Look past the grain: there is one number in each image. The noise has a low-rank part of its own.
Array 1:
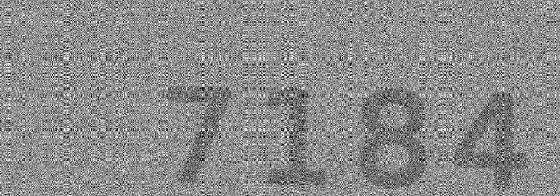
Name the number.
7184
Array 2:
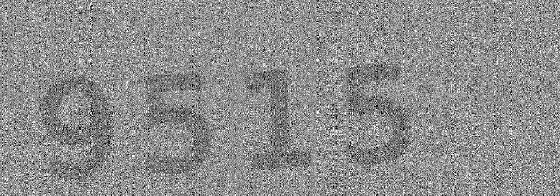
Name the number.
9515
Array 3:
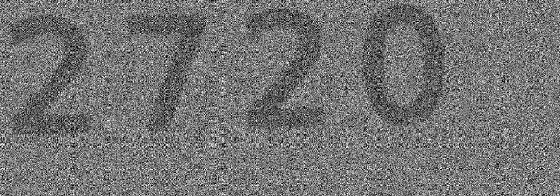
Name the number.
2720
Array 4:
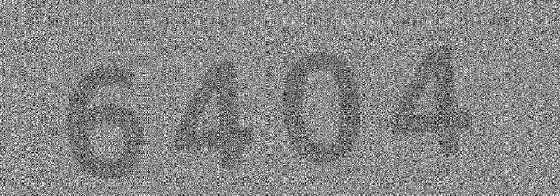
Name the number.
6404
